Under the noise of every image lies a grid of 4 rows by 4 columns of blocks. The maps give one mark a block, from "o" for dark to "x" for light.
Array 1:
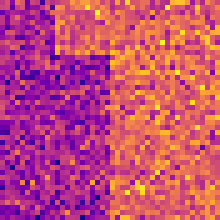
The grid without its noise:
oxxx
ooxx
ooxx
ooxx
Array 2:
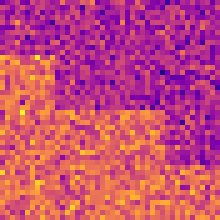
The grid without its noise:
oooo
xooo
xxxo
xxxx
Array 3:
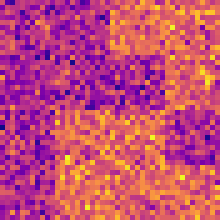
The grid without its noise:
ooxx
ooox
oxxo
oxxx
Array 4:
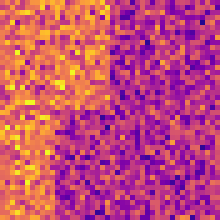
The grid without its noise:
xxoo
xxoo
xooo
xooo
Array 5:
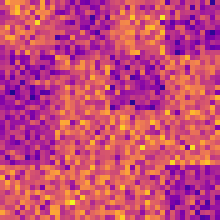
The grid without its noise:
xoxo
oxox
oxxx
xxxo
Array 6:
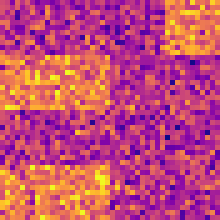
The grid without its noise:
ooox
xxoo
oooo
xxoo
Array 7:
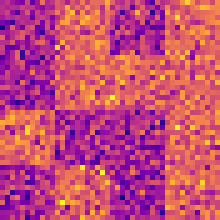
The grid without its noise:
oxox
oxxx
xoox
oxox
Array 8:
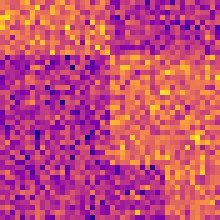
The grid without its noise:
xxoo
ooxx
ooxx
ooox
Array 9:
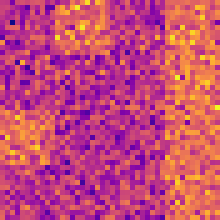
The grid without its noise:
oxox
ooox
xoox
ooox
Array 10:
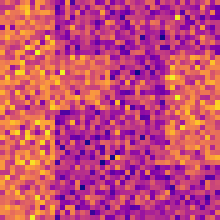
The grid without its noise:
xooo
xxox
xoox
xooo
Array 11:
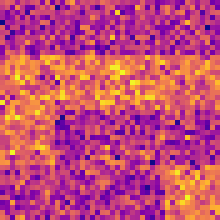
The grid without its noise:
oooo
xxxx
xooo
ooox
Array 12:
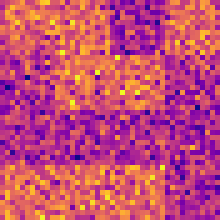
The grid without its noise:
xxox
oxxo
oooo
xxxo
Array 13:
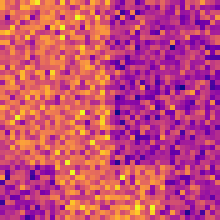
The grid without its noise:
xxoo
xxoo
xxoo
oxxo
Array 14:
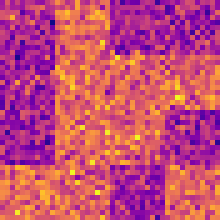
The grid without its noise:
oxoo
oxxx
oxxo
xxox
